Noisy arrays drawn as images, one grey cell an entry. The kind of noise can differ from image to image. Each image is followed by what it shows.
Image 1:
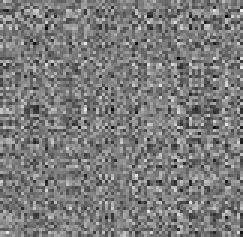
low rank plus noise
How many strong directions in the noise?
two
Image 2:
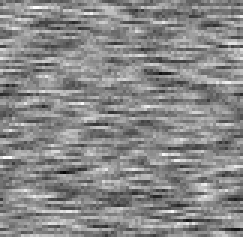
streaked along the rows
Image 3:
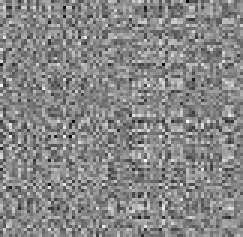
low rank plus noise
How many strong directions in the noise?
two
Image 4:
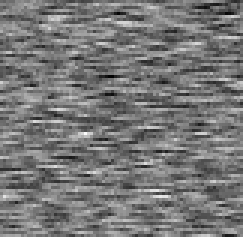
streaked along the rows
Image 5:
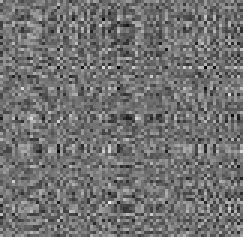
low rank plus noise
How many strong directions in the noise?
two
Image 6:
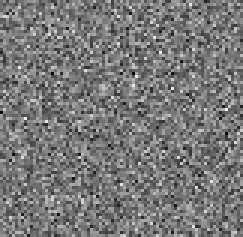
independent entries
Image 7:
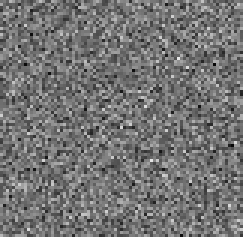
independent entries
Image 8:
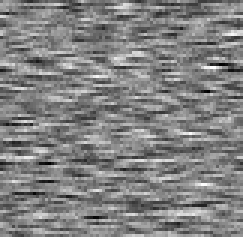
streaked along the rows
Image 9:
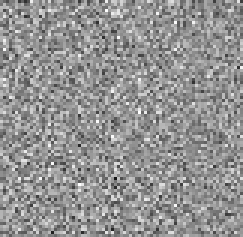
low rank plus noise
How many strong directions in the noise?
five to eight
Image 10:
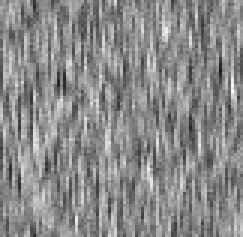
streaked along the columns
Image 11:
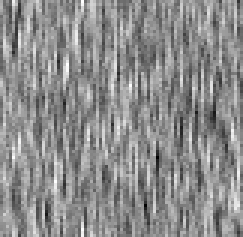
streaked along the columns
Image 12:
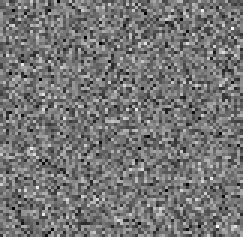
independent entries
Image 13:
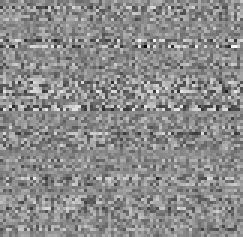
rows of uneven size
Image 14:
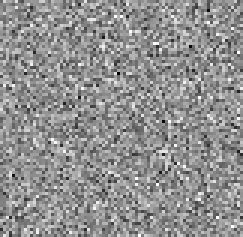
independent entries
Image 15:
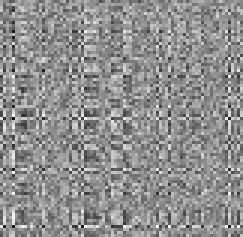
low rank plus noise
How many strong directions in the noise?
one
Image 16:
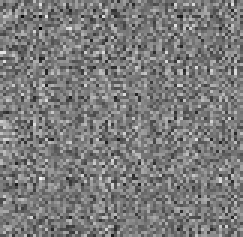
low rank plus noise
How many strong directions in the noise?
five to eight
